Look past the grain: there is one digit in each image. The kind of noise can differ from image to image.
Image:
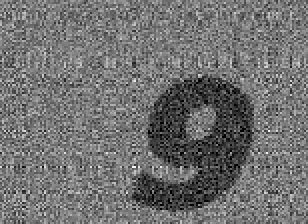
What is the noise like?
low rank plus noise
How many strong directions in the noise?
two
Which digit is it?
9
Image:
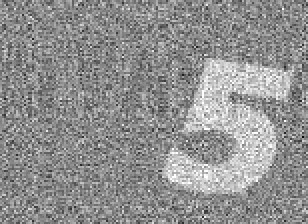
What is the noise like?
low rank plus noise
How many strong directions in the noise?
three or four
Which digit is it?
5
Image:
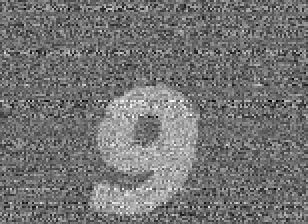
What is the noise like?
rows of uneven size
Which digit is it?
9
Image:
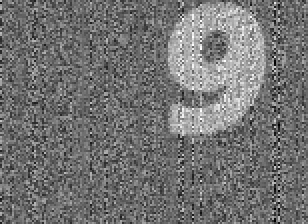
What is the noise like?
columns of uneven size
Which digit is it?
9
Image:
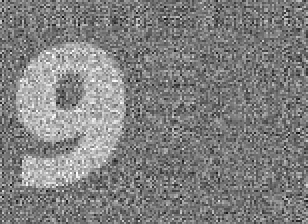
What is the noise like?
low rank plus noise
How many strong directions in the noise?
three or four
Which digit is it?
9
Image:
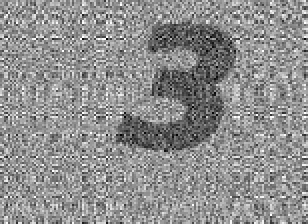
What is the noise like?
low rank plus noise
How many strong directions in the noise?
one
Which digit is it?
3
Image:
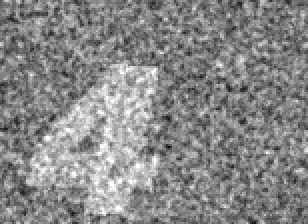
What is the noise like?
blotchy
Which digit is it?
4
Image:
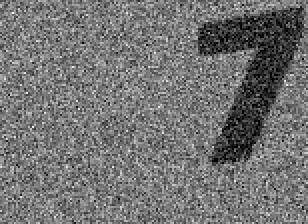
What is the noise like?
independent entries
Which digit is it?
7
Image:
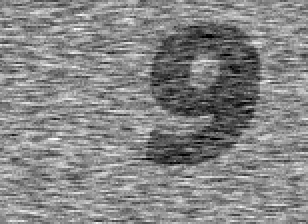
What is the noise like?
streaked along the rows
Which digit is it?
9
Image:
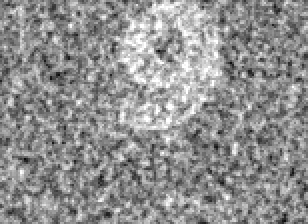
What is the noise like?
blotchy
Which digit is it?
9
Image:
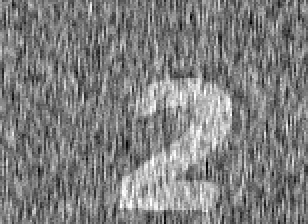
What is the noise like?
streaked along the columns
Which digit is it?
2
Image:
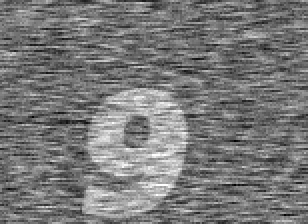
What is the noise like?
streaked along the rows
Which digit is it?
9
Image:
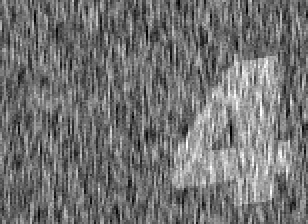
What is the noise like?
streaked along the columns
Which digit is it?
4
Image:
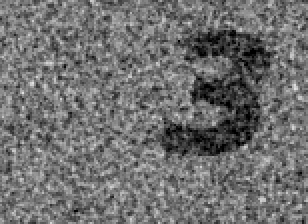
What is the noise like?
blotchy
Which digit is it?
3
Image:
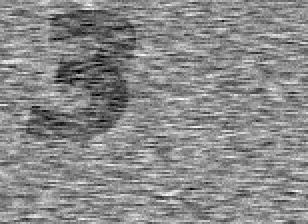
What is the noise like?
streaked along the rows
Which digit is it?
3
